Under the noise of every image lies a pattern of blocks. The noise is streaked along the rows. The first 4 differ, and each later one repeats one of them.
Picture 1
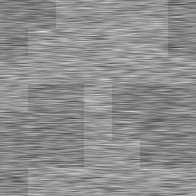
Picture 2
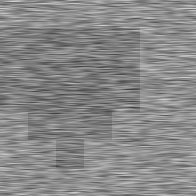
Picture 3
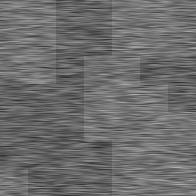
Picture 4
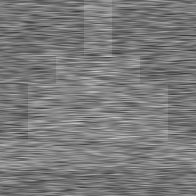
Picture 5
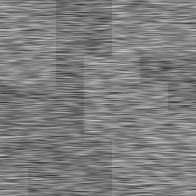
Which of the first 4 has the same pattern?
3
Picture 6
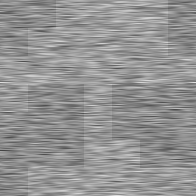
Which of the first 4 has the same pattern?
1
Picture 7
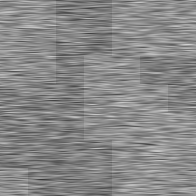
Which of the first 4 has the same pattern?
3
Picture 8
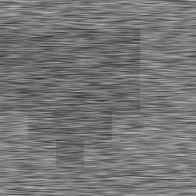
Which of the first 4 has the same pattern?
2
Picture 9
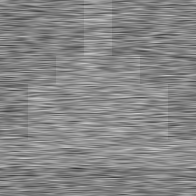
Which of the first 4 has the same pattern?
4
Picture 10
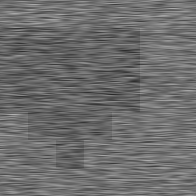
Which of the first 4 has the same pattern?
2
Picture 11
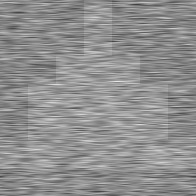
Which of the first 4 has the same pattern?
4
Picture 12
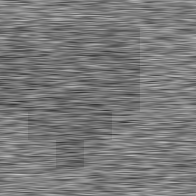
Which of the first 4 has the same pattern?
2
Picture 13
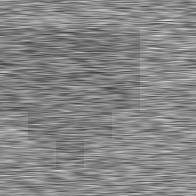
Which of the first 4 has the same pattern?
2
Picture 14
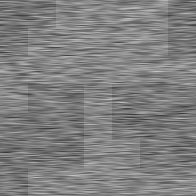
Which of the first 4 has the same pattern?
1
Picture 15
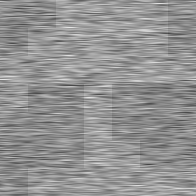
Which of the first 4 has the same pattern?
1
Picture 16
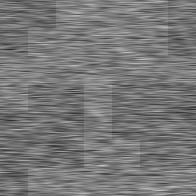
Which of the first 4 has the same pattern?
1
